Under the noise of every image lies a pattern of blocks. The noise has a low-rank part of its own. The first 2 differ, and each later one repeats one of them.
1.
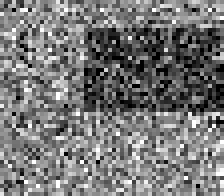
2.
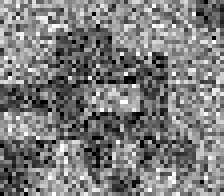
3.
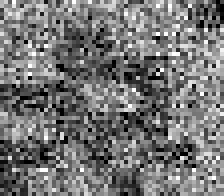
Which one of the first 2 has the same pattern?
2
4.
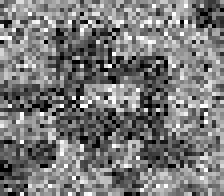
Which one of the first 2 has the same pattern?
2
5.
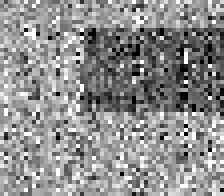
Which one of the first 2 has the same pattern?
1
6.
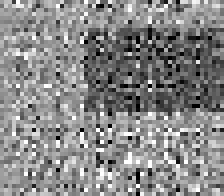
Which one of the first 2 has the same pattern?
1
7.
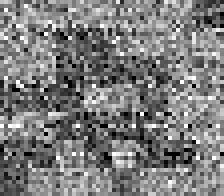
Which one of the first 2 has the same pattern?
2
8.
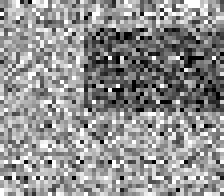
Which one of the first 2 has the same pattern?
1
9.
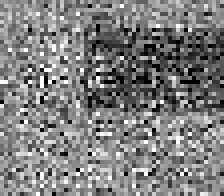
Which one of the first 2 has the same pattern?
1
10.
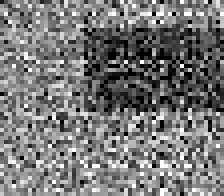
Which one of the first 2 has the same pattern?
1
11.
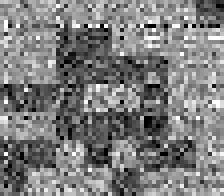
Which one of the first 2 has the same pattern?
2
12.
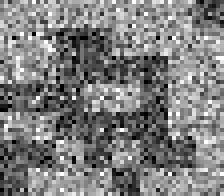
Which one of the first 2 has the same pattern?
2
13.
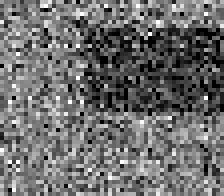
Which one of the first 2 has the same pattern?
1
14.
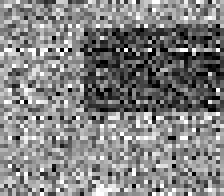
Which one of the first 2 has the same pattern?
1
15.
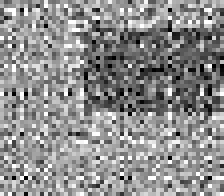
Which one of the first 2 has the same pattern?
1
